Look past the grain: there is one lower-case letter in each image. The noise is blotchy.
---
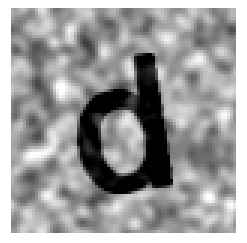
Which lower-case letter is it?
d
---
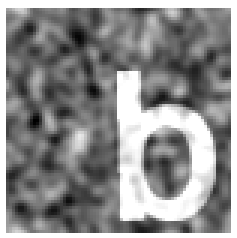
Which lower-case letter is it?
b
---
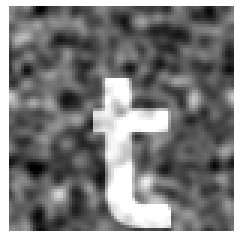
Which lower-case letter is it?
t
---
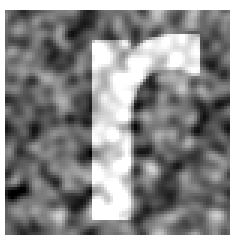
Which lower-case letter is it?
r
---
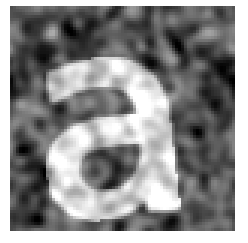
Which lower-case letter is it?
a
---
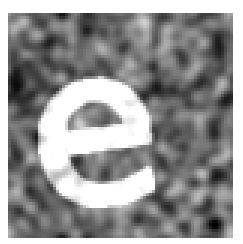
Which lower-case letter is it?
e
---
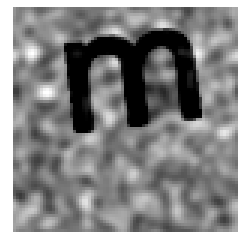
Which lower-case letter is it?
m
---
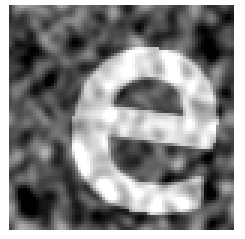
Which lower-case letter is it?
e
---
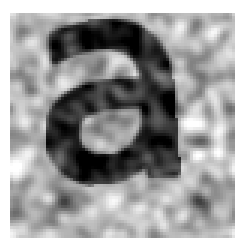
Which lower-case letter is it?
a
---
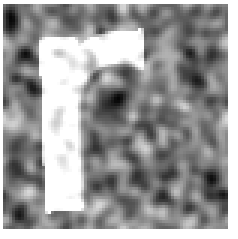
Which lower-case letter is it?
r
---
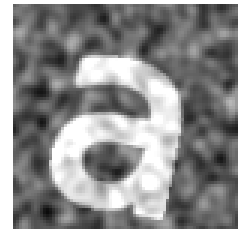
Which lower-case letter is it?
a
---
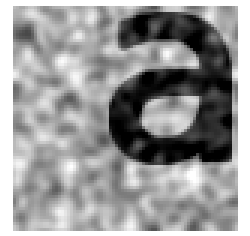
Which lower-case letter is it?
a
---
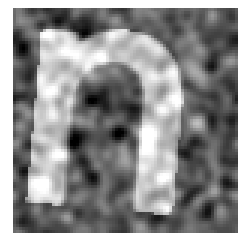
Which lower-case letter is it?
n
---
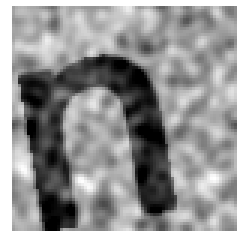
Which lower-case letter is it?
n
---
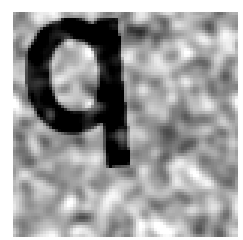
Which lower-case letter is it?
q
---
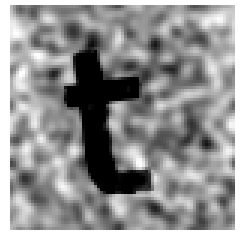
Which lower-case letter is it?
t
